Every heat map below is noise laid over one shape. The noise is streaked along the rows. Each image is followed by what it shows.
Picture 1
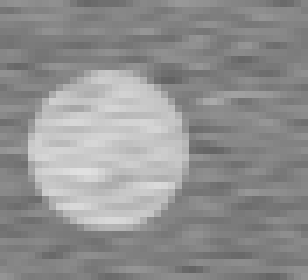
disc
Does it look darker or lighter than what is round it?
lighter
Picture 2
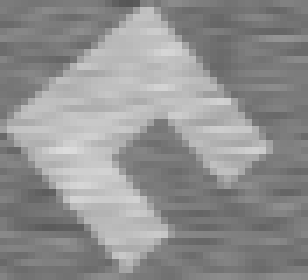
square with a notch
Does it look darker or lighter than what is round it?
lighter
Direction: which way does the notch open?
down and right
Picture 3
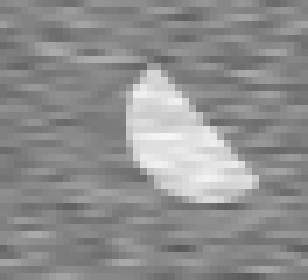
half disc
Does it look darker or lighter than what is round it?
lighter
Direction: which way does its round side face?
down and left
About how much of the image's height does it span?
half
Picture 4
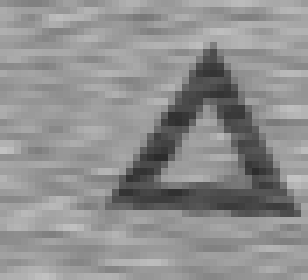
triangle frame
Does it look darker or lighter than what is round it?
darker
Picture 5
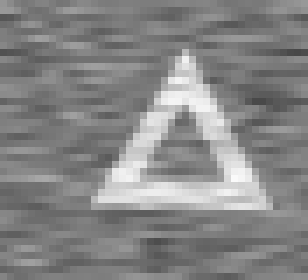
triangle frame
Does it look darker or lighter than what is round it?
lighter
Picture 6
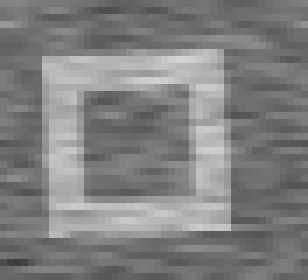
square frame
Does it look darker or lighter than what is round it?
lighter
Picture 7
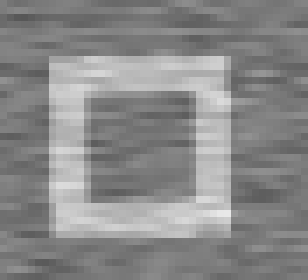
square frame
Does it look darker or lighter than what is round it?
lighter
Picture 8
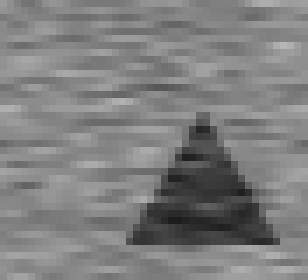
triangle
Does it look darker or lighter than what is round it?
darker
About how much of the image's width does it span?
half
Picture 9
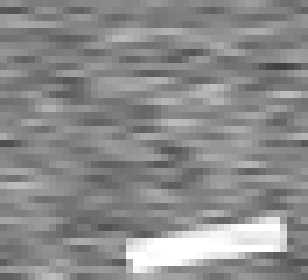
bar
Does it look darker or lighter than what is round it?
lighter
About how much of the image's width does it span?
half
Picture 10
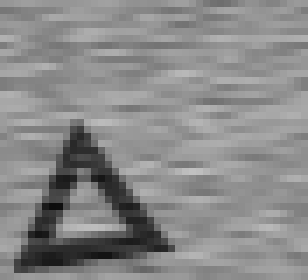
triangle frame
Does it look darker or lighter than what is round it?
darker
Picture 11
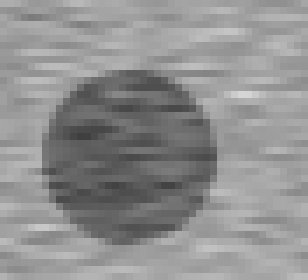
disc
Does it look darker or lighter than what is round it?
darker
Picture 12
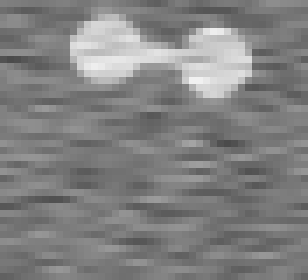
dumbbell
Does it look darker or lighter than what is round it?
lighter
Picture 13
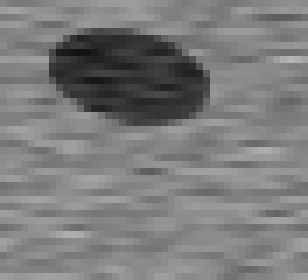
ellipse
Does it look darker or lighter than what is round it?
darker
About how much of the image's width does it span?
half
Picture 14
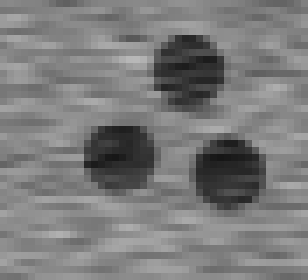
three dots
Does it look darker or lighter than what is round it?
darker
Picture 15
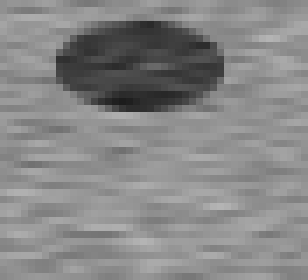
ellipse
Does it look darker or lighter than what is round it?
darker
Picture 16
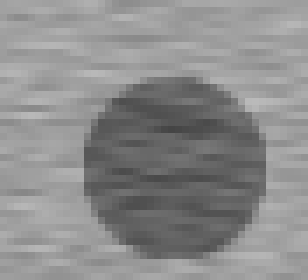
disc
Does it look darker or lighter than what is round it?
darker
